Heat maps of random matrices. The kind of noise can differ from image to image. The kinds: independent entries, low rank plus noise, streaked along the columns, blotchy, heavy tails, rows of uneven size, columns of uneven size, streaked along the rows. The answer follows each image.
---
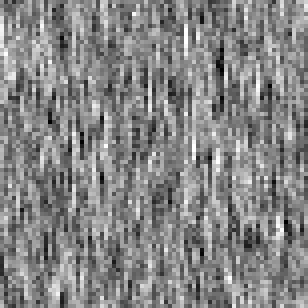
streaked along the columns
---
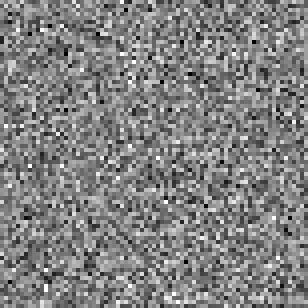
independent entries
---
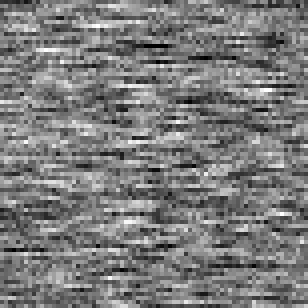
streaked along the rows
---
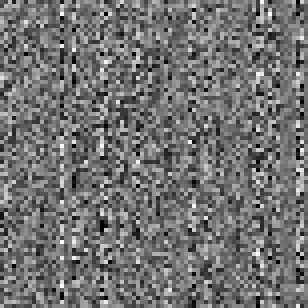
columns of uneven size
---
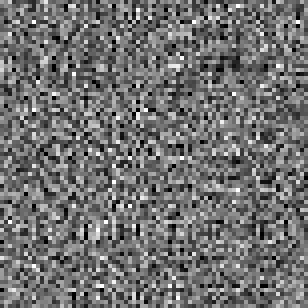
low rank plus noise
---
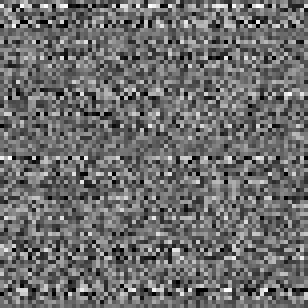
rows of uneven size
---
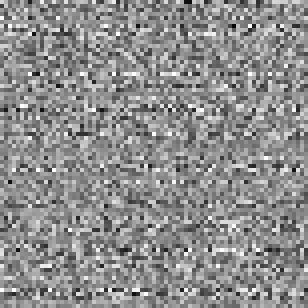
rows of uneven size
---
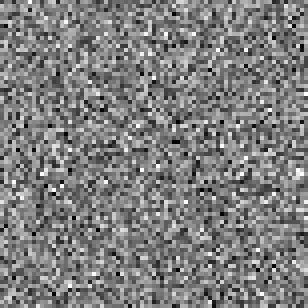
independent entries
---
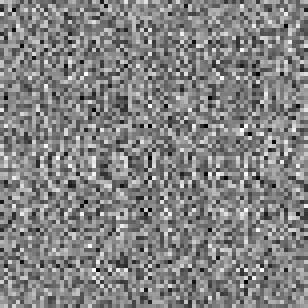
low rank plus noise
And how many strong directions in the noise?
two
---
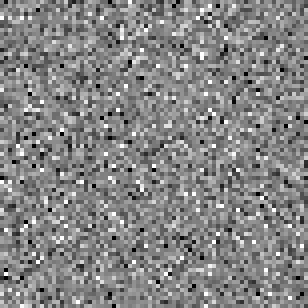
heavy tails
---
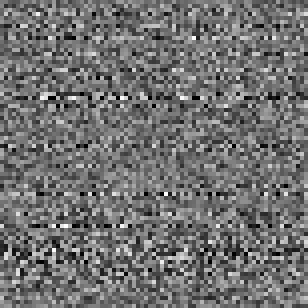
rows of uneven size
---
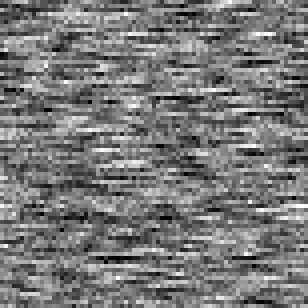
streaked along the rows
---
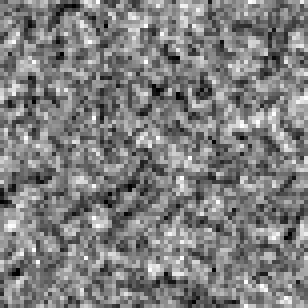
blotchy
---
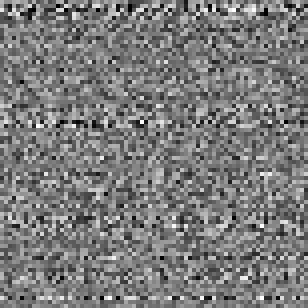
rows of uneven size
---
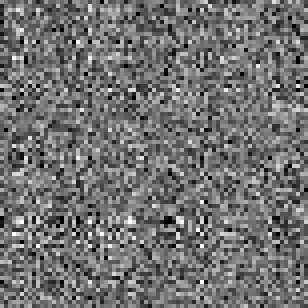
low rank plus noise
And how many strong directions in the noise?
one
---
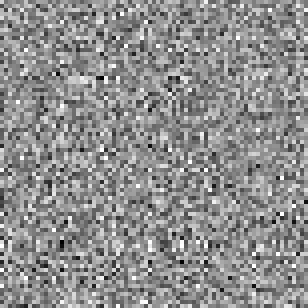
low rank plus noise
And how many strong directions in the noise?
three or four
